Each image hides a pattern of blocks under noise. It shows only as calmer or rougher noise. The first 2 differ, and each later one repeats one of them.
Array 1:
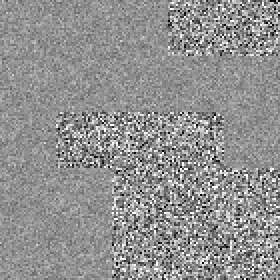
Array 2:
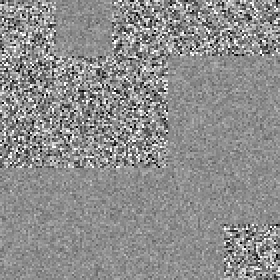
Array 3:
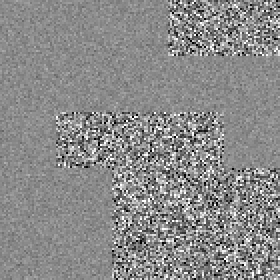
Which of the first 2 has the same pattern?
1
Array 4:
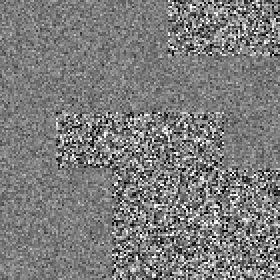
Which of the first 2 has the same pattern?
1
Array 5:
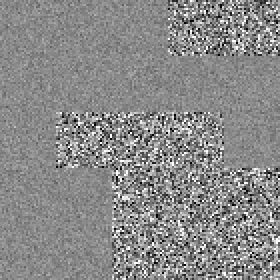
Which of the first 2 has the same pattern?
1
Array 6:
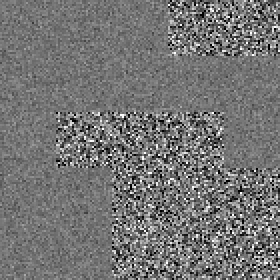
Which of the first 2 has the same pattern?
1
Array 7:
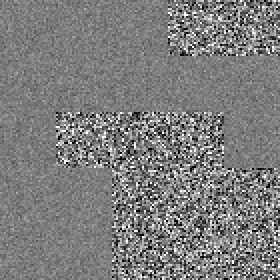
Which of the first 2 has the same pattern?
1
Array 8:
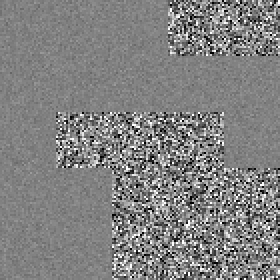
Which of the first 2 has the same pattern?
1
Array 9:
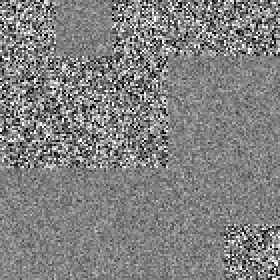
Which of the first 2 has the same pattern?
2
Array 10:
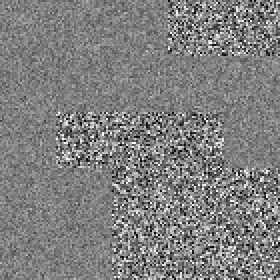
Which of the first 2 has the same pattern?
1
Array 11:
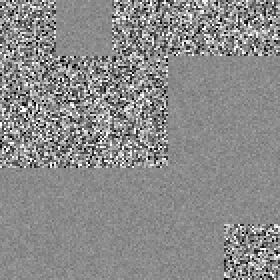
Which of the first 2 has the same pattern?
2
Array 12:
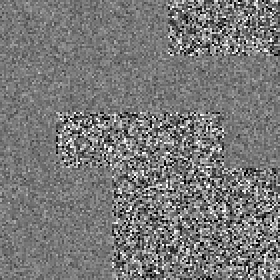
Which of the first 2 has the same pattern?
1
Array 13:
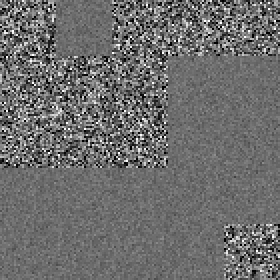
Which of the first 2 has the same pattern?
2
